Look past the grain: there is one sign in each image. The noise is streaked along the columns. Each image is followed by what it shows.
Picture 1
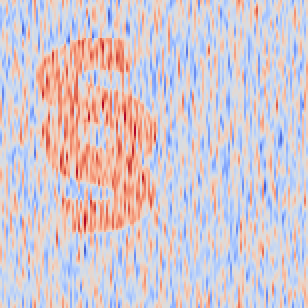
section sign
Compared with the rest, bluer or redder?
redder
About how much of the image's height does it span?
two thirds
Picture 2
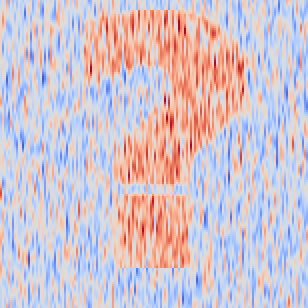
question mark
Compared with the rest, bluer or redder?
redder
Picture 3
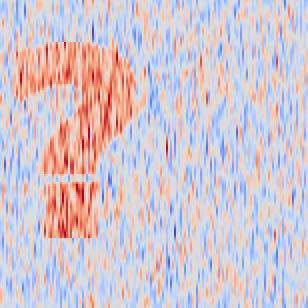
question mark
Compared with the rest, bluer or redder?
redder
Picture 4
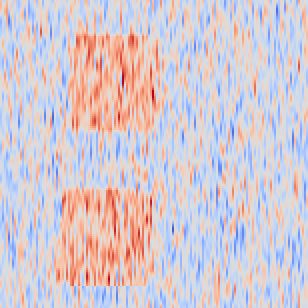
colon
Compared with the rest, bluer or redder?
redder
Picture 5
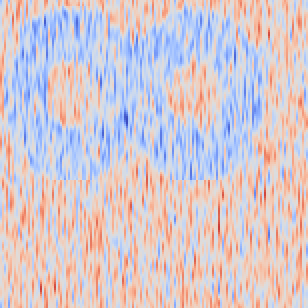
infinity sign
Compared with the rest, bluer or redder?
bluer
